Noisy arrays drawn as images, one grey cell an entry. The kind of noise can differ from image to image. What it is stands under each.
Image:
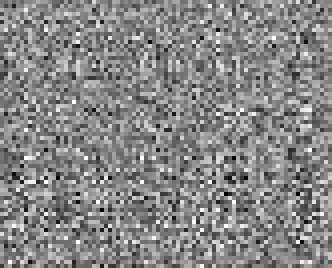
low rank plus noise
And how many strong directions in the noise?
three or four
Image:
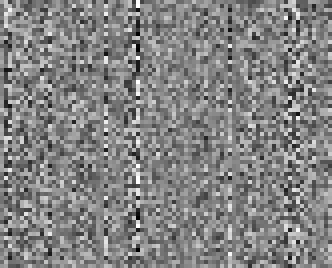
columns of uneven size
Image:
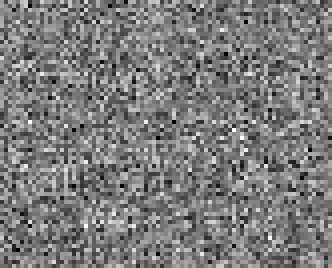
low rank plus noise
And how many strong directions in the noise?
five to eight
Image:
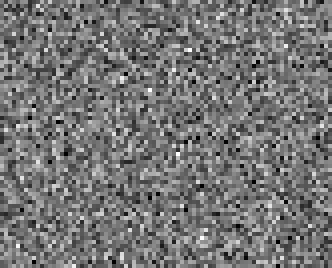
independent entries
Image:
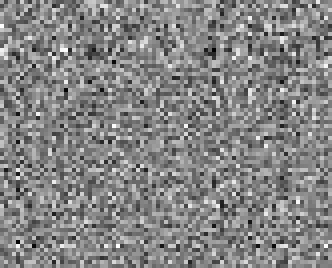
low rank plus noise
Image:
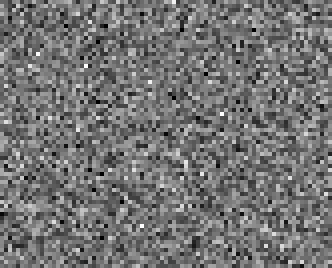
independent entries
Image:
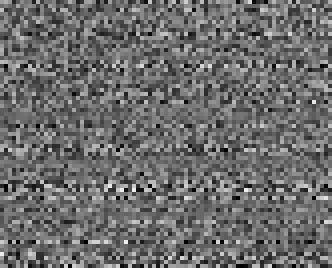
rows of uneven size
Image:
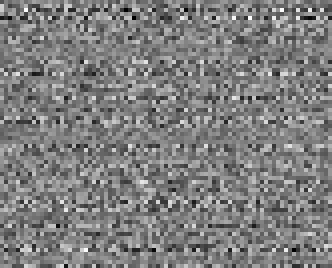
rows of uneven size
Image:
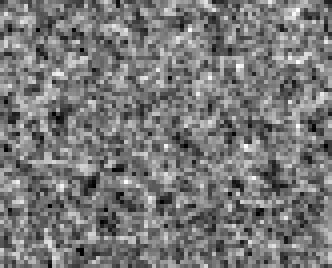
blotchy
